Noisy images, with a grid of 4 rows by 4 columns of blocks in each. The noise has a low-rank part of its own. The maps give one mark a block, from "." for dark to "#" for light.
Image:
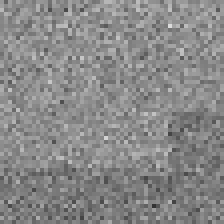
####
####
###.
....
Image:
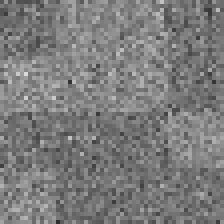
.##.
###.
...#
#...
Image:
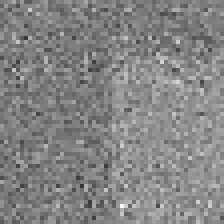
....
..##
..##
..##
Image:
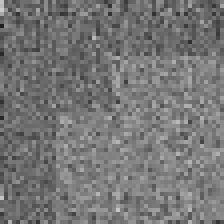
....
..##
.###
.###
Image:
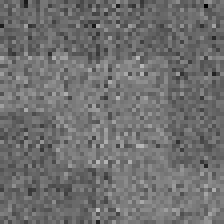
....
###.
.##.
..##
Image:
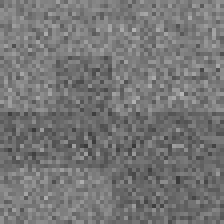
####
#.##
....
##..
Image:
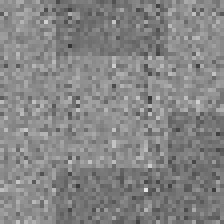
#..#
####
###.
#...
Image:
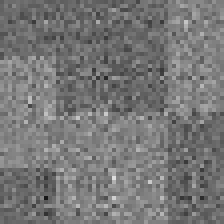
...#
#..#
###.
.##.
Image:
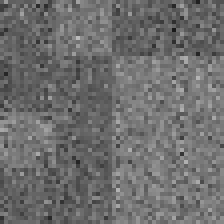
.#..
..##
#.##
..##
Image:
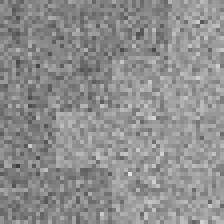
...#
..##
.###
..##
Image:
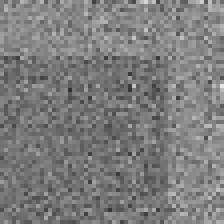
####
...#
...#
...#
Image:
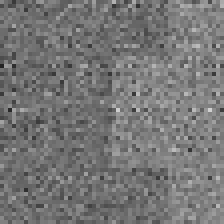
...#
..##
..##
...#
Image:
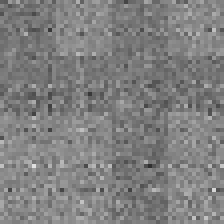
.#.#
....
##.#
##.#
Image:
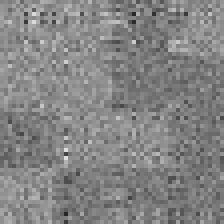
##.#
##..
.##.
#...
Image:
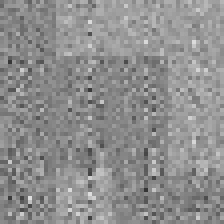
.###
...#
...#
.#..
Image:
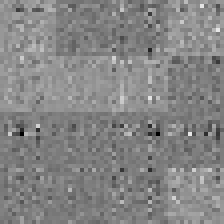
#..#
###.
....
...#
